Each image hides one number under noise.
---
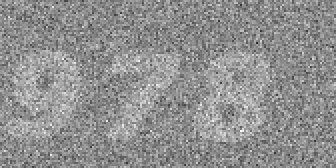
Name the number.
978
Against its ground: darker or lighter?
lighter
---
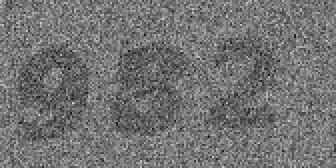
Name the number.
982
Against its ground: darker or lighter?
darker
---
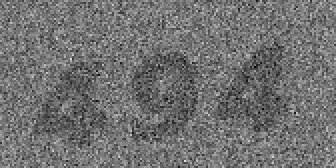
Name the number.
494
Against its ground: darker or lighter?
darker
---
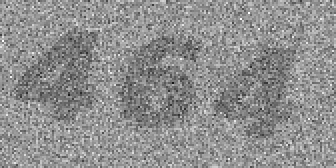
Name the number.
464
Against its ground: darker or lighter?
darker
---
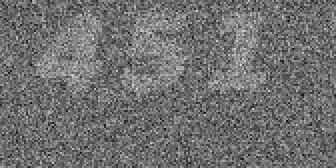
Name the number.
451
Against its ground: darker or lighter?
lighter
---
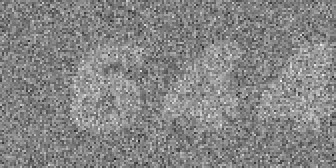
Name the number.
644
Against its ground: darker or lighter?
lighter
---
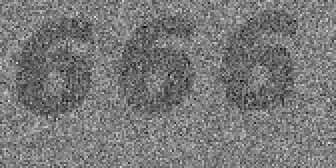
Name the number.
666
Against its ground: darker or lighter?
darker
